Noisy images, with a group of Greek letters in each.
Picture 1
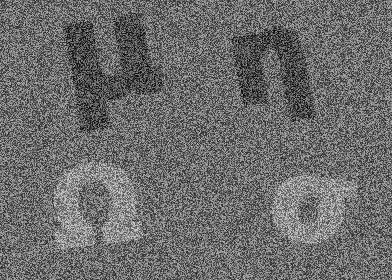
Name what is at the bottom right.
sigma
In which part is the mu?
top left
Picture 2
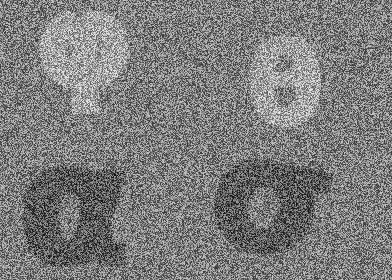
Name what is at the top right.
theta
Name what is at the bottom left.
alpha
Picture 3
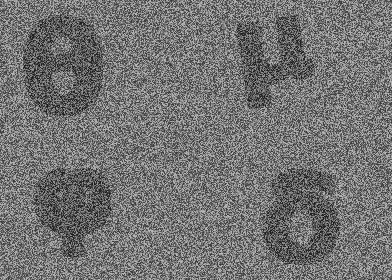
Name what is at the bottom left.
phi
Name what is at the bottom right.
delta
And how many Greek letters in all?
4
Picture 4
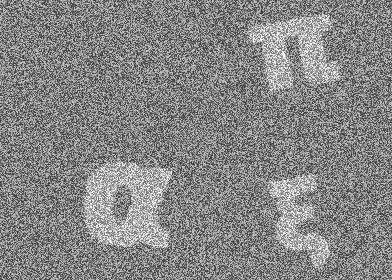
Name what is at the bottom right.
xi
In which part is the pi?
top right
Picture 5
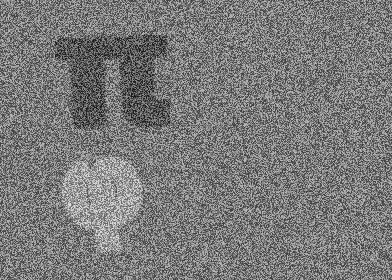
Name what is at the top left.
pi
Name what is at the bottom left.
phi
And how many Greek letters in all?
2
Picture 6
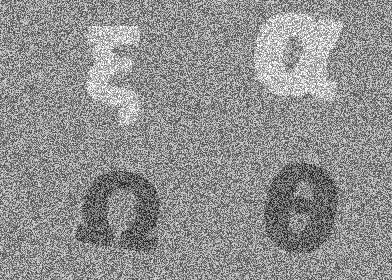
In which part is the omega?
bottom left
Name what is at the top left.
xi
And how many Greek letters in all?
4
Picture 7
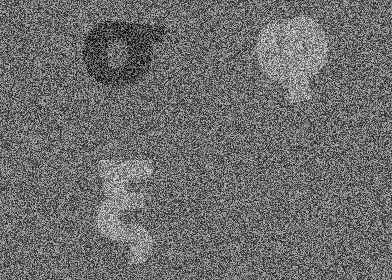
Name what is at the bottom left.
xi
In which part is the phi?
top right
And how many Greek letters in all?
3
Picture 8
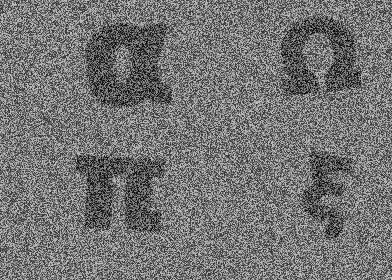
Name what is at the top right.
omega
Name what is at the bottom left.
pi
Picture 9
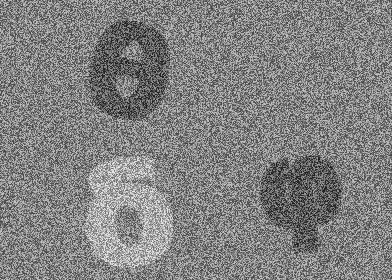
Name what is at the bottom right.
phi
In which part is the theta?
top left
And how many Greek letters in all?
3
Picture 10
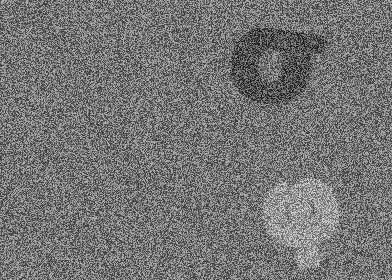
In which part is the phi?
bottom right
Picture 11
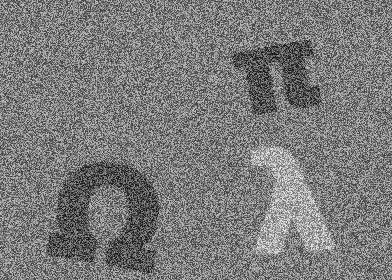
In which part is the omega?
bottom left
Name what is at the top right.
pi
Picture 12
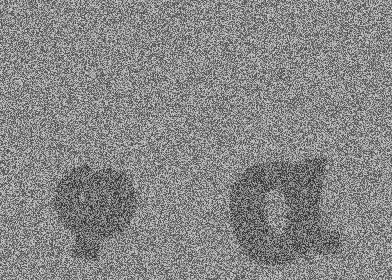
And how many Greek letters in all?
2
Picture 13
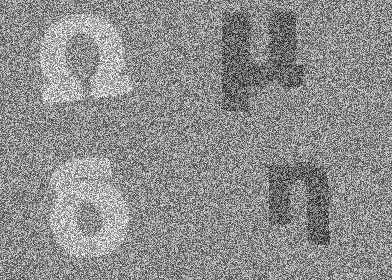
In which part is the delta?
bottom left
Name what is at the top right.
mu
